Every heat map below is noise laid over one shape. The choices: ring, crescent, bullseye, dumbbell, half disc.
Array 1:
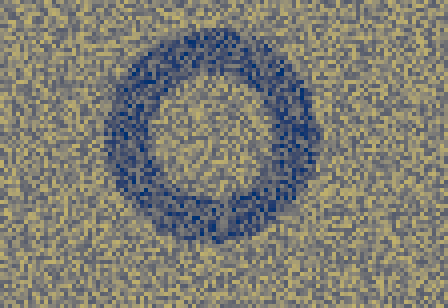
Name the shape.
ring
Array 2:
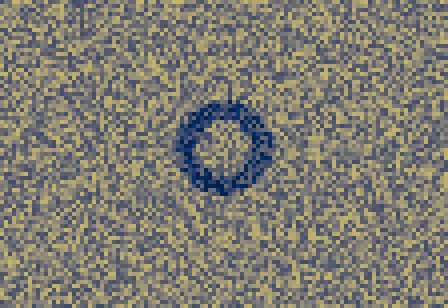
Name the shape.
ring
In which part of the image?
centre
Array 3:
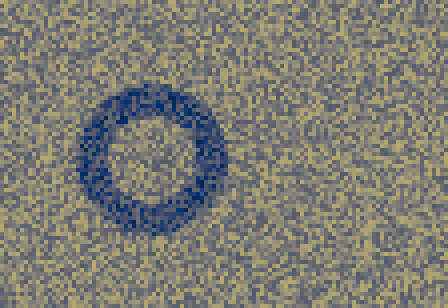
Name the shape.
ring
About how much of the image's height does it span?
half
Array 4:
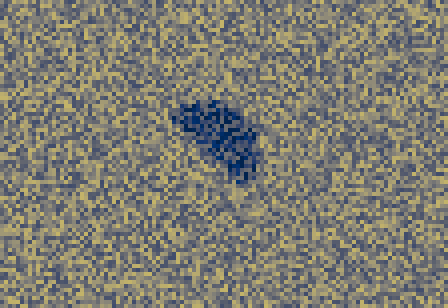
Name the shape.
half disc
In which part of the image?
centre
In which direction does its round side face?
up and right
